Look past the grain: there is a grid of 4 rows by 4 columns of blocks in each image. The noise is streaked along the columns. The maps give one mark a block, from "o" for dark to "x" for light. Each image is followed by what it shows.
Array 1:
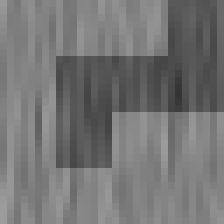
x x x o
x o o o
x o x x
x x x x
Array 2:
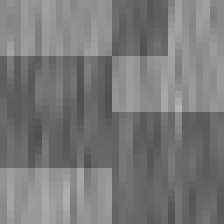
x x o x
o o x x
o o o o
x x o o
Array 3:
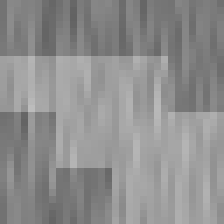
o o o o
x x x o
o x x x
o o x x
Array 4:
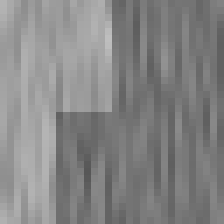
x x o o
x x o o
x o o o
x o o o
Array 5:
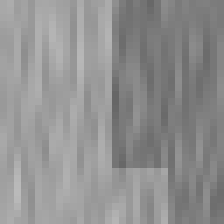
x x o o
x x o o
x x o o
x x x o
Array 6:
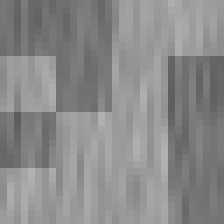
o o x x
x o x o
o x x o
x x x o
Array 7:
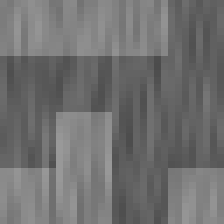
x x x o
o o o o
o x o o
x x o x
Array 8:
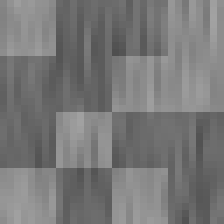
x o o x
o o x x
o x o o
x o x o
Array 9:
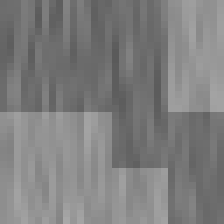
o o o x
o o o x
x x o o
x x x o
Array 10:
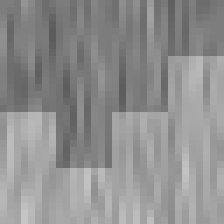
o o o o
o o o x
x o x x
x x x x
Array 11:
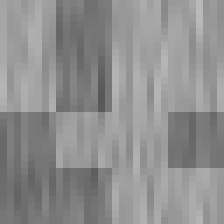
x o x x
x o x x
o x x o
o o x x
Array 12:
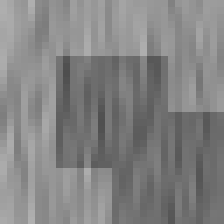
x x x x
x o o x
x o o o
x x o o
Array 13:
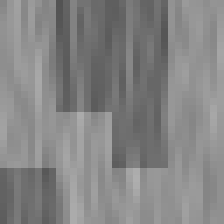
x o o x
x o o x
x x o x
o x x x
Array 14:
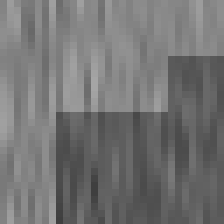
x x x x
x x x o
x o o o
x o o o
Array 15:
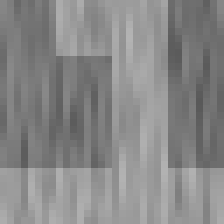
o x x o
o o x o
o o x o
x x x x
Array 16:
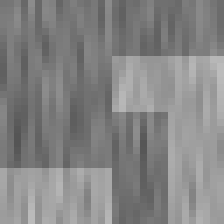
o o o o
o o x x
o o o x
x x o x
